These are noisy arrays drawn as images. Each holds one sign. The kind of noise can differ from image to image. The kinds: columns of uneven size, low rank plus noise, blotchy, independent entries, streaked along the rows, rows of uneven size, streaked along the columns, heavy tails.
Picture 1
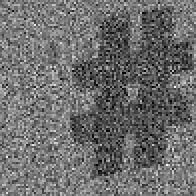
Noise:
low rank plus noise
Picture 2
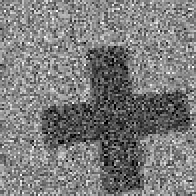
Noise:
low rank plus noise
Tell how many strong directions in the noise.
three or four
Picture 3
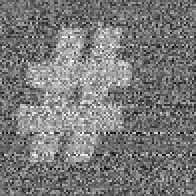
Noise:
rows of uneven size
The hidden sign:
hash sign
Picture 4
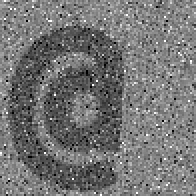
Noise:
heavy tails
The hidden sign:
at sign
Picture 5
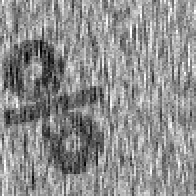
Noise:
streaked along the columns
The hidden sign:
percent sign
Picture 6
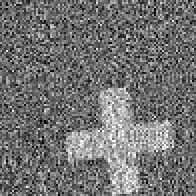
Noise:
low rank plus noise
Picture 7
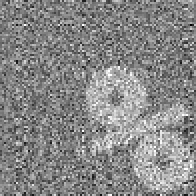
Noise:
low rank plus noise
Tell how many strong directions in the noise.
two
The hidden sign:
percent sign
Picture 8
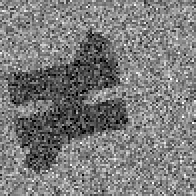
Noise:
independent entries
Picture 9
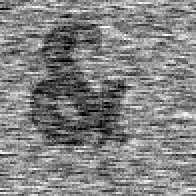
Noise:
streaked along the rows
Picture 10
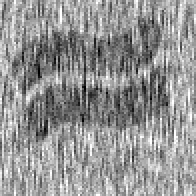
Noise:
streaked along the columns
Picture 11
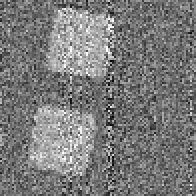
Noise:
columns of uneven size
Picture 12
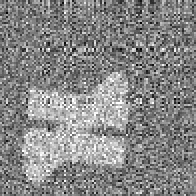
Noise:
low rank plus noise
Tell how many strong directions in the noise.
one
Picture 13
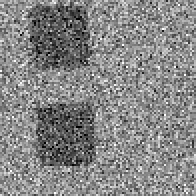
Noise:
independent entries
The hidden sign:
colon
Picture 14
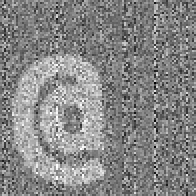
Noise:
columns of uneven size
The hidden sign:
at sign
